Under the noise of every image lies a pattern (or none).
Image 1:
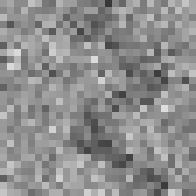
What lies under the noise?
a wavy band
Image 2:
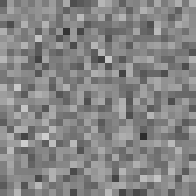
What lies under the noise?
only noise
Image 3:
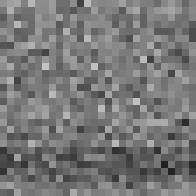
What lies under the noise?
one horizontal stripe
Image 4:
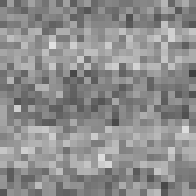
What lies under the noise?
horizontal stripes
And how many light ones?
2
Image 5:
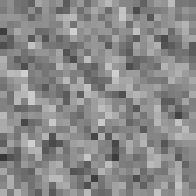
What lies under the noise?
diagonal stripes
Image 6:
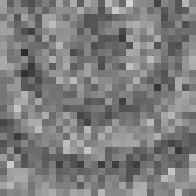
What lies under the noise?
rings round one point
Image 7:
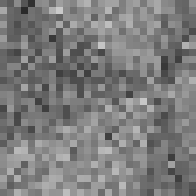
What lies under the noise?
spokes from one point
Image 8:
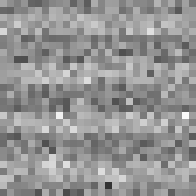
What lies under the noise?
horizontal stripes
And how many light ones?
4
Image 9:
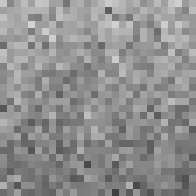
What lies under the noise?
a smooth slope
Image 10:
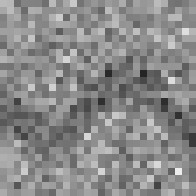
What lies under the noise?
a wavy band
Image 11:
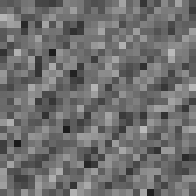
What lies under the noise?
diagonal stripes
